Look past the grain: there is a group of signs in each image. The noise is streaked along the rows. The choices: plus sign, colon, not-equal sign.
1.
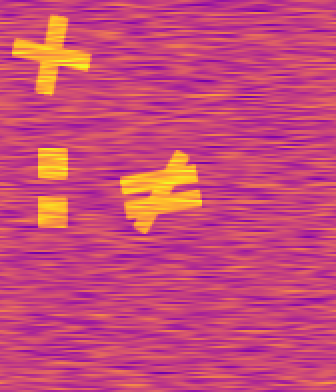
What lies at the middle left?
colon
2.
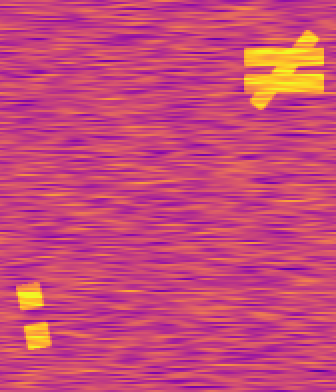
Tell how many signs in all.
2
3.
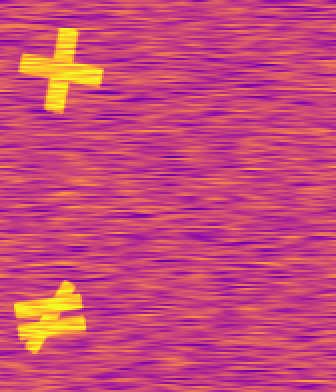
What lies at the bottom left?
not-equal sign
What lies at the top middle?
nothing
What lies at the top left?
plus sign
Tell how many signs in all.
2
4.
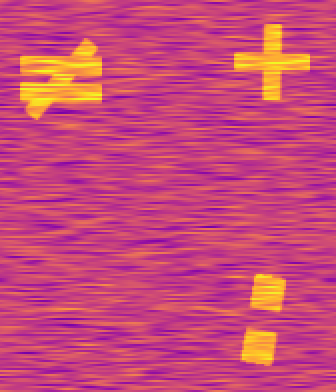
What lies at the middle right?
nothing
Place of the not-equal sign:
top left
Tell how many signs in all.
3
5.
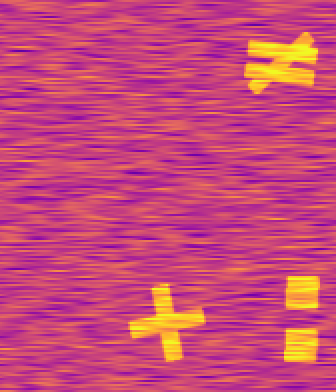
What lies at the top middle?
nothing
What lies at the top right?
not-equal sign
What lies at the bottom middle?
plus sign
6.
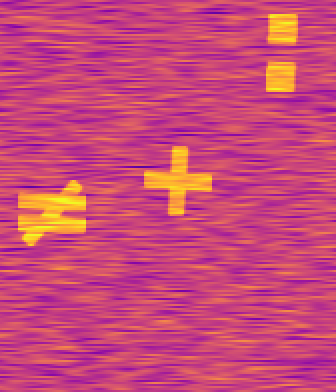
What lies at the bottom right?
nothing
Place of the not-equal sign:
middle left
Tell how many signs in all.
3
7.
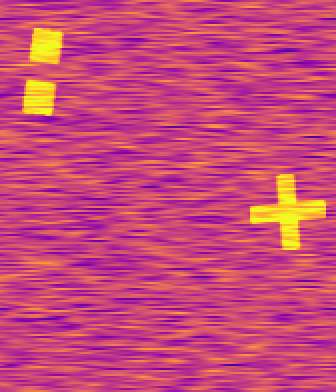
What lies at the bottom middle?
nothing
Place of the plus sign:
middle right
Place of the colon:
top left
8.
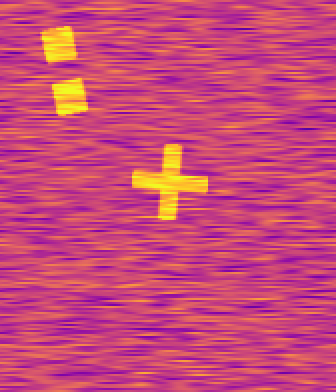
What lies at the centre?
plus sign
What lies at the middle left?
nothing
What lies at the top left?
colon
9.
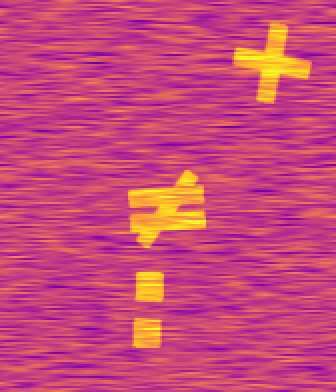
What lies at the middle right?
nothing
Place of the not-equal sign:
centre
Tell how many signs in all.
3
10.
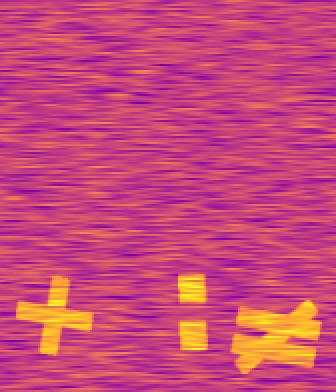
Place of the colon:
bottom middle
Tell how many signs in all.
3
